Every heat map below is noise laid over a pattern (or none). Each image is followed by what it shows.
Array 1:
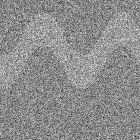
a wavy band
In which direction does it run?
left to right
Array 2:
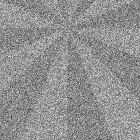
spokes from one point
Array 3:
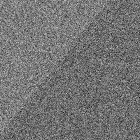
a sharp edge
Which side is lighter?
top left
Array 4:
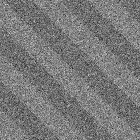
diagonal stripes
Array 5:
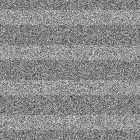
horizontal stripes
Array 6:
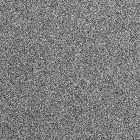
a smooth slope
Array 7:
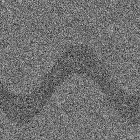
a wavy band
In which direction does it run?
left to right
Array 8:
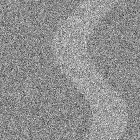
a wavy band
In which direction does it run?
top to bottom
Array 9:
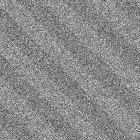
diagonal stripes
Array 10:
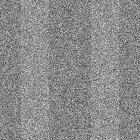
vertical stripes
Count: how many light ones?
2
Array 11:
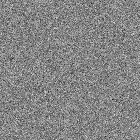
only noise
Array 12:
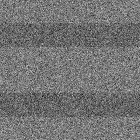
horizontal stripes
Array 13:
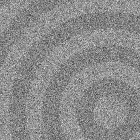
rings round one point
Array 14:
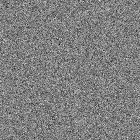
only noise
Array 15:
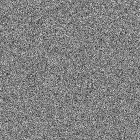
only noise
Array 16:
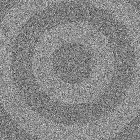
rings round one point
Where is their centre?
centre
